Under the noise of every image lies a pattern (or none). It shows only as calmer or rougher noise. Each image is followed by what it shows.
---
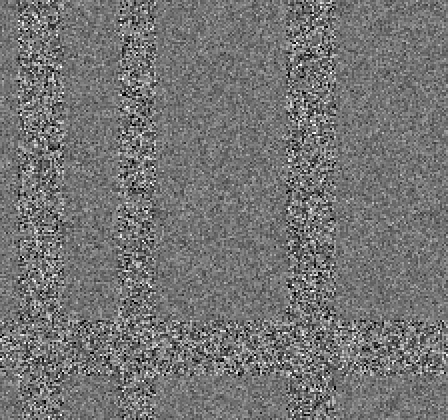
bands of rows crossing bands of columns
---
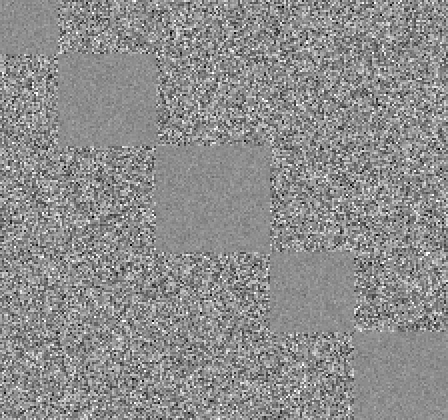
blocks along the diagonal
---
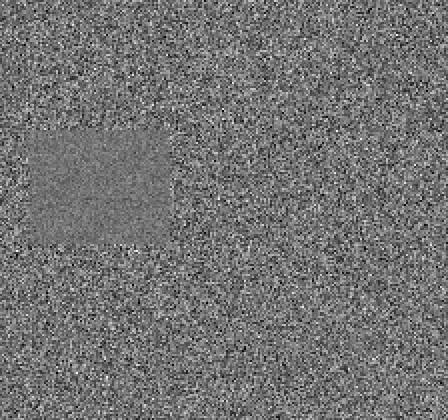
one block
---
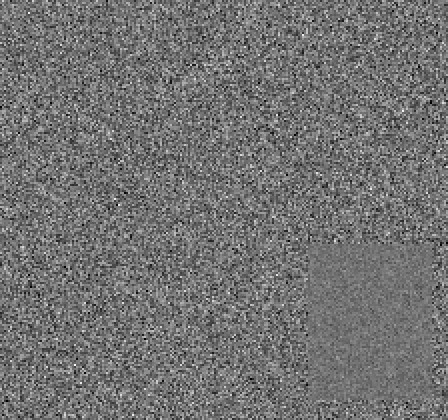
one block
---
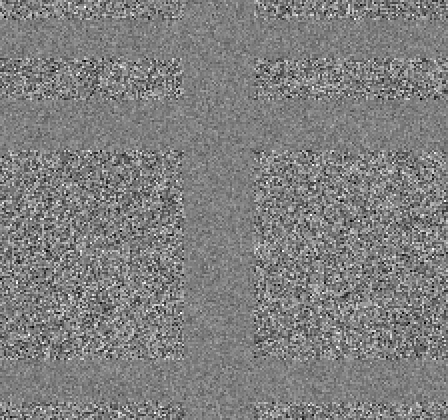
bands of rows crossing bands of columns
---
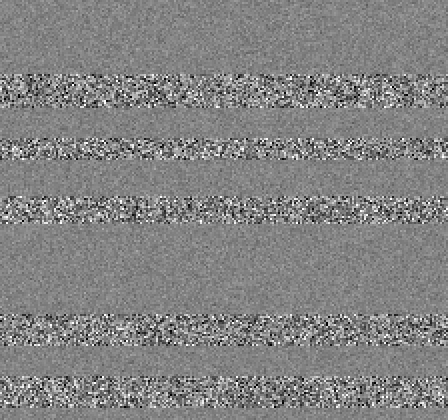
bands of rows
